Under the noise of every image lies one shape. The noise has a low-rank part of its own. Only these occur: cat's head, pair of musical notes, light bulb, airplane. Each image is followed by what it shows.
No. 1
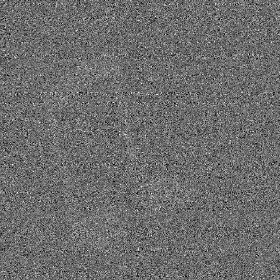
pair of musical notes
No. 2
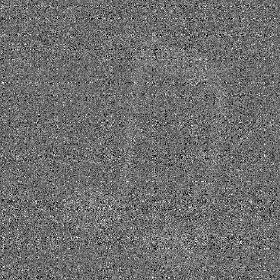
pair of musical notes
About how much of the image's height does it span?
nearly all
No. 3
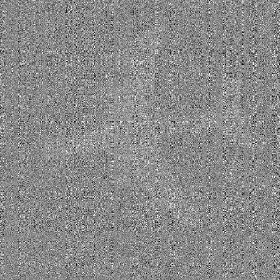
airplane
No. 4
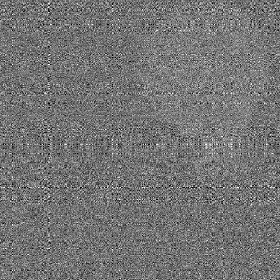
light bulb
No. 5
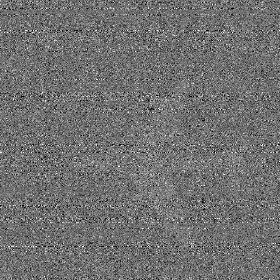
airplane
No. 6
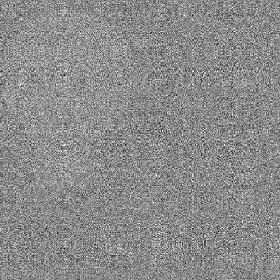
light bulb
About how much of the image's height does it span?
two thirds
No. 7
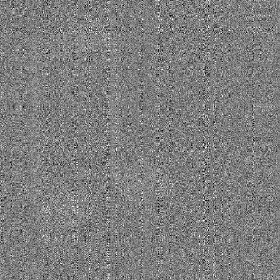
pair of musical notes
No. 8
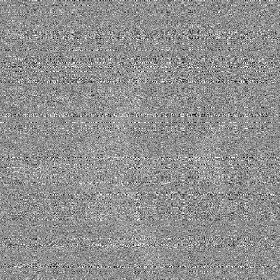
airplane
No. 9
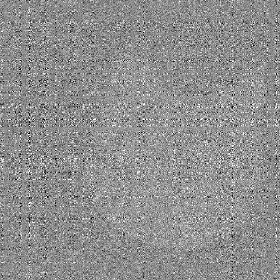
cat's head
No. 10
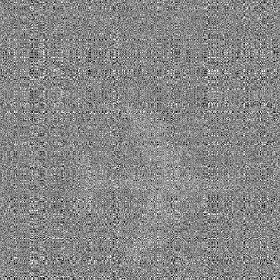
airplane
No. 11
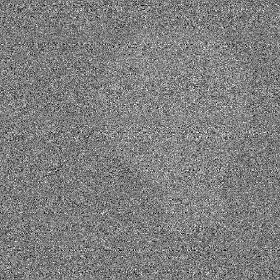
light bulb
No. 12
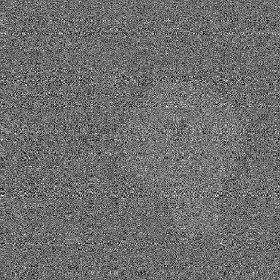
light bulb
